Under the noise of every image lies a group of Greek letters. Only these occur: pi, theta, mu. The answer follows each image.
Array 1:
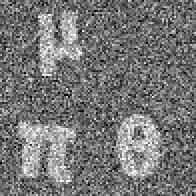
top left: mu; bottom left: pi; bottom right: theta
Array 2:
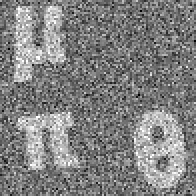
top left: mu; bottom left: pi; bottom right: theta
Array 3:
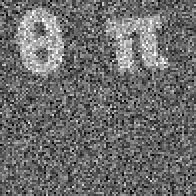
top left: theta; top right: pi
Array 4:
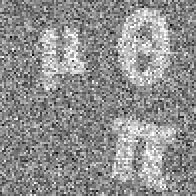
top left: mu; top right: theta; bottom right: pi
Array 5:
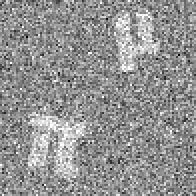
top right: mu; bottom left: pi
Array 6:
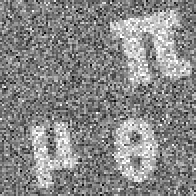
top right: pi; bottom left: mu; bottom right: theta
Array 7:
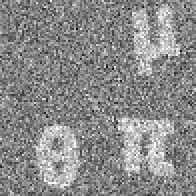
top right: mu; bottom left: theta; bottom right: pi
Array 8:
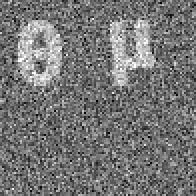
top left: theta; top right: mu
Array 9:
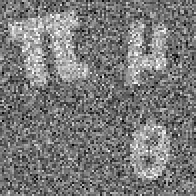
top left: pi; top right: mu; bottom right: theta
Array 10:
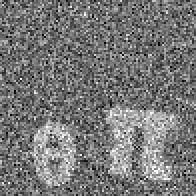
bottom left: theta; bottom right: pi
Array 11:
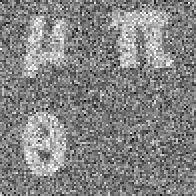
top left: mu; top right: pi; bottom left: theta
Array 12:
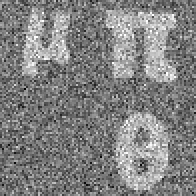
top left: mu; top right: pi; bottom right: theta
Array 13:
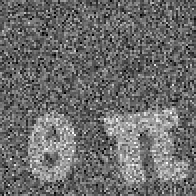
bottom left: theta; bottom right: pi
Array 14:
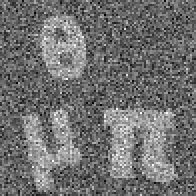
top left: theta; bottom left: mu; bottom right: pi
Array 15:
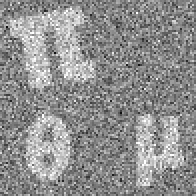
top left: pi; bottom left: theta; bottom right: mu
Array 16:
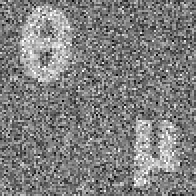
top left: theta; bottom right: mu
